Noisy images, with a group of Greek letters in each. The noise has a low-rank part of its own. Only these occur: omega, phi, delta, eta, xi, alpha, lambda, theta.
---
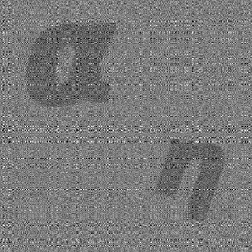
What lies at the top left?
alpha
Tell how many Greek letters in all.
2
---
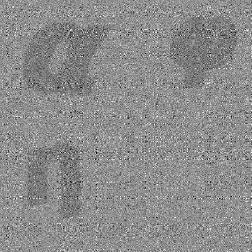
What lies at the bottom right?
nothing
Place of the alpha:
top left
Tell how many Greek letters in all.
3
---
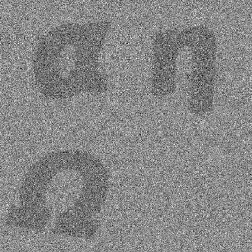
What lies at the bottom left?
omega
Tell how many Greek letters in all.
3
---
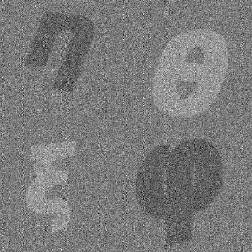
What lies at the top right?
theta
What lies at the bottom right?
phi
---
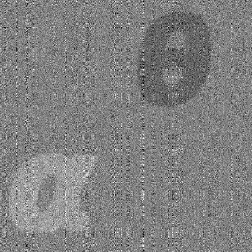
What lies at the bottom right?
nothing
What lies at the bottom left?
alpha
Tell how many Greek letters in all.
2
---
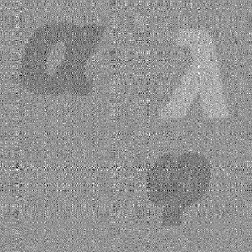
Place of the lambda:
top right
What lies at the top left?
alpha
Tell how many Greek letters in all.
3
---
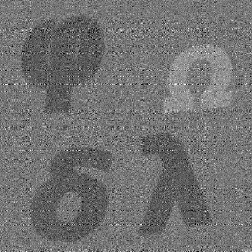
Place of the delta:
bottom left
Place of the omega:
top right
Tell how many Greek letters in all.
4
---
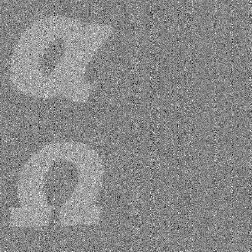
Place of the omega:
bottom left
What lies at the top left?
alpha
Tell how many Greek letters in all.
2
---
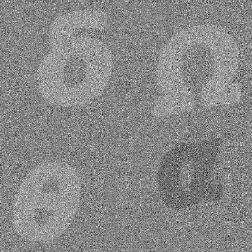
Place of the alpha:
bottom right
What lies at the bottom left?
theta
